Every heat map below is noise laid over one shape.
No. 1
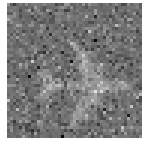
airplane
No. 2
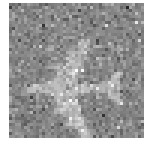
airplane
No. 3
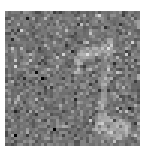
musical note
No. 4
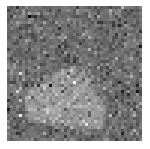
cloud
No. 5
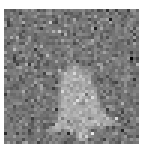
bell
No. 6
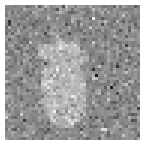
footprint
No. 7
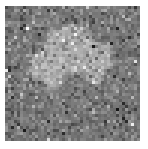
car
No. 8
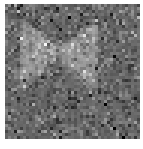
bow tie
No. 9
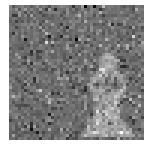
chess bishop
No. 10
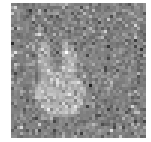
rabbit's head
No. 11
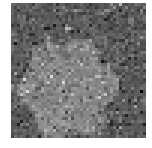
flower
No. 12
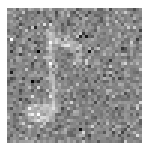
musical note
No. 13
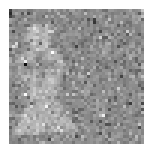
chess bishop
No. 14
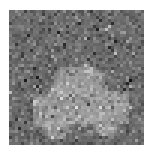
car
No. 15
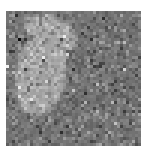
footprint
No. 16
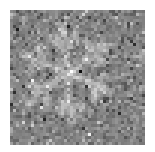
snowflake
